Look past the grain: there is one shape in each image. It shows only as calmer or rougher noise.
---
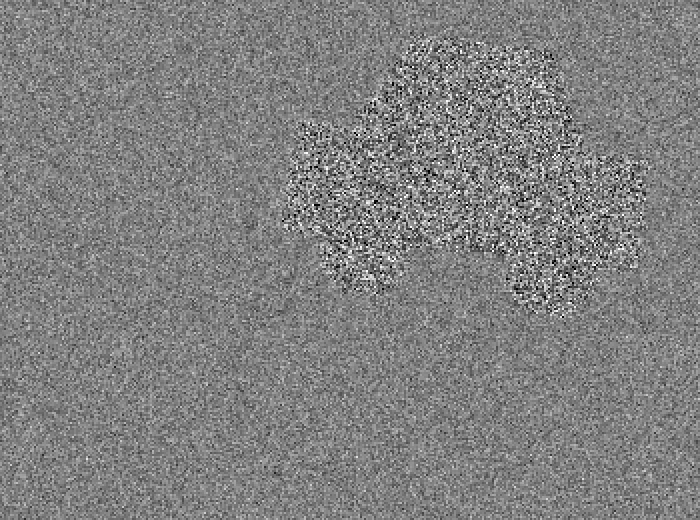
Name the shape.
car
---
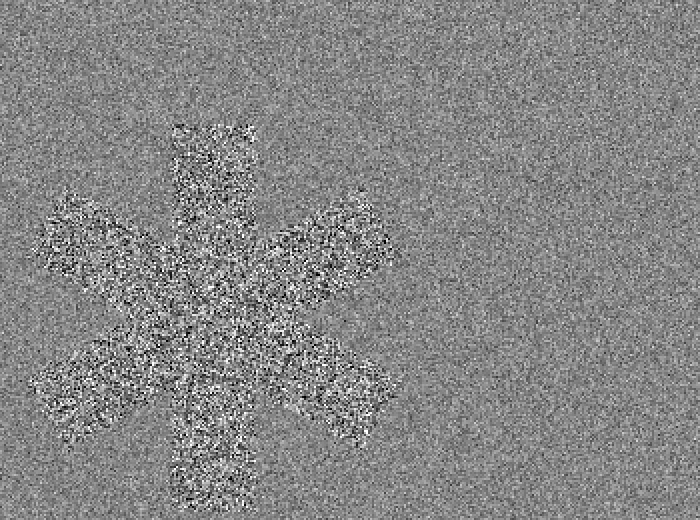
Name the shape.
asterisk
